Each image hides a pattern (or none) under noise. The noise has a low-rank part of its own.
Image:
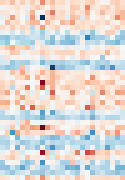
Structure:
bands of rows
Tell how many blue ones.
5
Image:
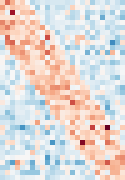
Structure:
a diagonal band
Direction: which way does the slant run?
top left to bottom right
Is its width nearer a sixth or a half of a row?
a half
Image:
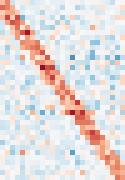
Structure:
a diagonal band
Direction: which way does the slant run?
top left to bottom right
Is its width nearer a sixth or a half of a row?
a sixth
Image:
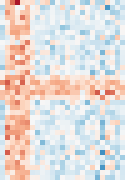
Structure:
bands of rows crossing bands of columns
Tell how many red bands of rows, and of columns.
1 and 1
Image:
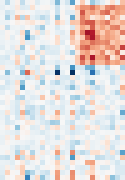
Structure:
one block
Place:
top right
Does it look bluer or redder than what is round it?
redder
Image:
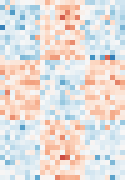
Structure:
a checkerboard
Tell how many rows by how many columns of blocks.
3 by 3
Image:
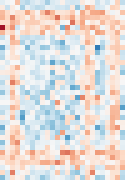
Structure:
bands of rows crossing bands of columns
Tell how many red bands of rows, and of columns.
2 and 3
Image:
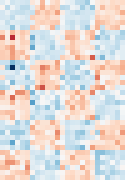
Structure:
a checkerboard
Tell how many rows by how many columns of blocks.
6 by 4
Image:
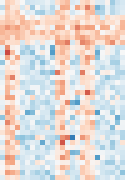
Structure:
bands of rows crossing bands of columns
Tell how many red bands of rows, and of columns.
1 and 3
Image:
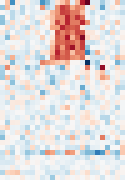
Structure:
one block
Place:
top middle
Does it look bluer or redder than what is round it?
redder
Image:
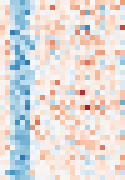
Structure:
one band of columns
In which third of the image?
left
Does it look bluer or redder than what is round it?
bluer
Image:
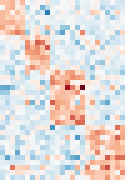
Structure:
blocks along the diagonal
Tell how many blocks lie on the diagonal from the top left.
4
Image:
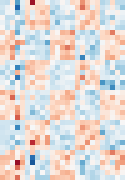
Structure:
a checkerboard
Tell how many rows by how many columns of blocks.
6 by 5
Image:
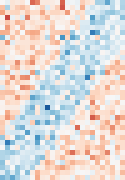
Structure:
a diagonal band
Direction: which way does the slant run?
bottom left to top right
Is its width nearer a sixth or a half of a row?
a half
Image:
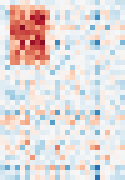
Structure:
one block
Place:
top left
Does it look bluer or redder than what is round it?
redder
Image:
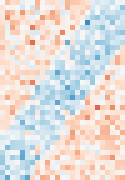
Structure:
a diagonal band
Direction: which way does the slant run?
bottom left to top right
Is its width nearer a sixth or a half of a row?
a half
